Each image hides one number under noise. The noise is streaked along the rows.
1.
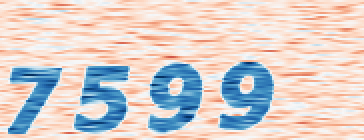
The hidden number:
7599
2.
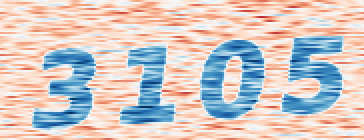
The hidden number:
3105
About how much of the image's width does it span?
nearly all
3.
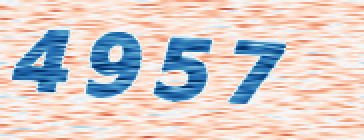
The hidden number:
4957
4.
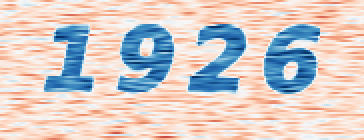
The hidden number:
1926
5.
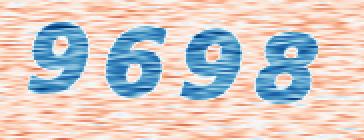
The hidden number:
9698
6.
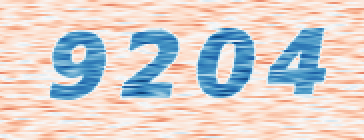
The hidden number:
9204
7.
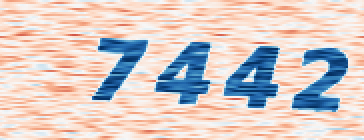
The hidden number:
7442
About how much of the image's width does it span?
two thirds
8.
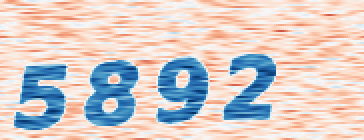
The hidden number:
5892
